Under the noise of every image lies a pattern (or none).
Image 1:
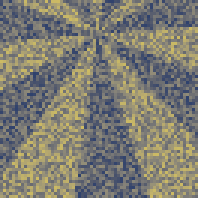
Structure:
spokes from one point
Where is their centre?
top middle
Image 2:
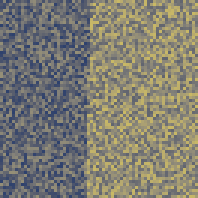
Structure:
a sharp edge
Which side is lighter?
right
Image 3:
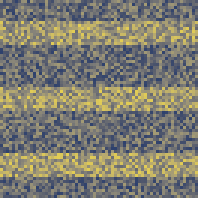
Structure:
horizontal stripes
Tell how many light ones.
3
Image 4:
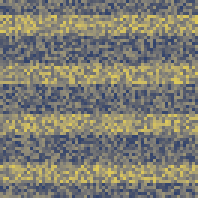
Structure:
horizontal stripes
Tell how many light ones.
4
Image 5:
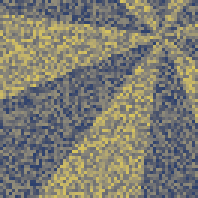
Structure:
spokes from one point
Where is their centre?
top right
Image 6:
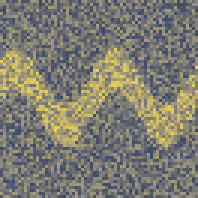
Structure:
a wavy band
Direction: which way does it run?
left to right
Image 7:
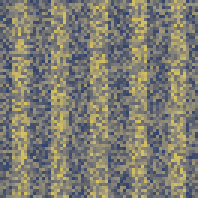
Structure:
vertical stripes
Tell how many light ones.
5
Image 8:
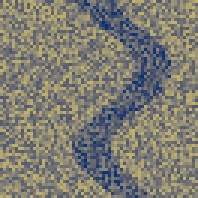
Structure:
a wavy band
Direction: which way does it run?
top to bottom
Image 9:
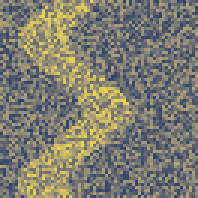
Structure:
a wavy band
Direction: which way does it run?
top to bottom
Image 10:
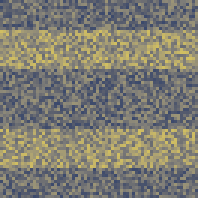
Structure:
horizontal stripes
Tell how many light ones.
2
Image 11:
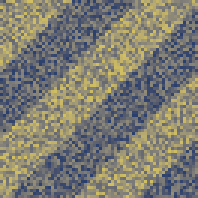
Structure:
diagonal stripes
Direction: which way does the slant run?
bottom left to top right
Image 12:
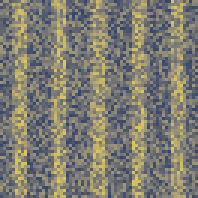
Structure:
vertical stripes
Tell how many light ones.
5
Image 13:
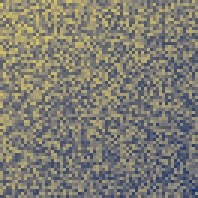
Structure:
a smooth slope
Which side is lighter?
top left
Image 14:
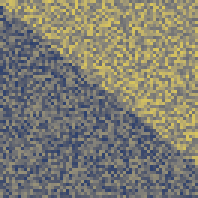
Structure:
a sharp edge
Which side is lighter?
top right
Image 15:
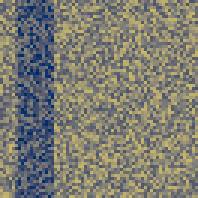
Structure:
one vertical stripe
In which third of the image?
left
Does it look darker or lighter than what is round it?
darker
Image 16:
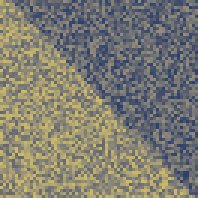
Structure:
a sharp edge
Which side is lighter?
bottom left
